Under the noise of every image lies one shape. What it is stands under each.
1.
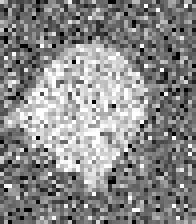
ghost
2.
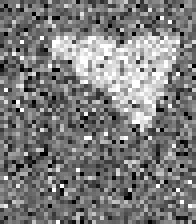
chess pawn
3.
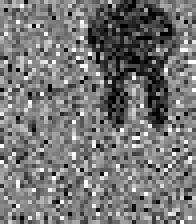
rabbit's head
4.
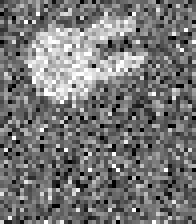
rabbit's head
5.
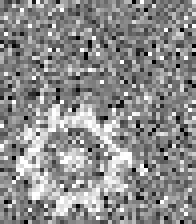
gear
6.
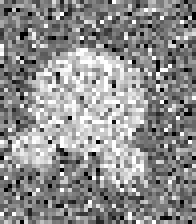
bear's head
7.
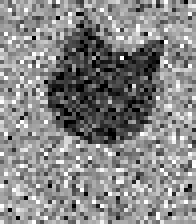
cat's head
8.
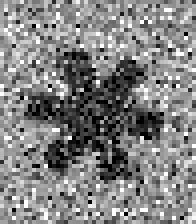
asterisk
